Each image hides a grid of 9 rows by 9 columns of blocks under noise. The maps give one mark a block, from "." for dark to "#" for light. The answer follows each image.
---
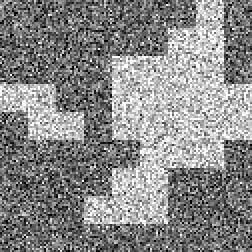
.......#.
......##.
....####.
##..#####
.##.#####
.....###.
....##...
...###...
.........
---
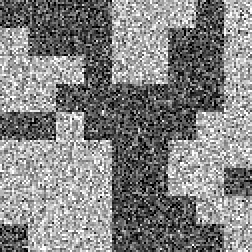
....###.#
#...##..#
###.##..#
##......#
..#....##
####..###
####..##.
####...##
.###....#
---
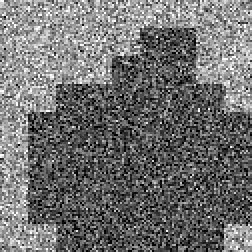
#########
#####..##
####...##
##......#
#........
#........
#........
#........
##......#
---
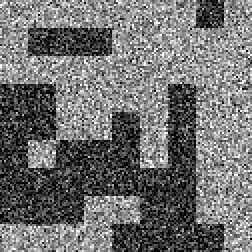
#######.#
#...#####
#########
..####.##
..##.#.##
.#...#.##
.......##
...##..##
####....#
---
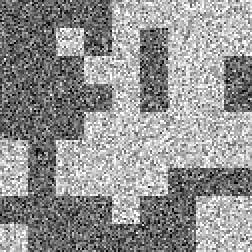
....#####
..#.#.###
...##.##.
....#.##.
...######
#.#######
#.####...
....#..##
#......##
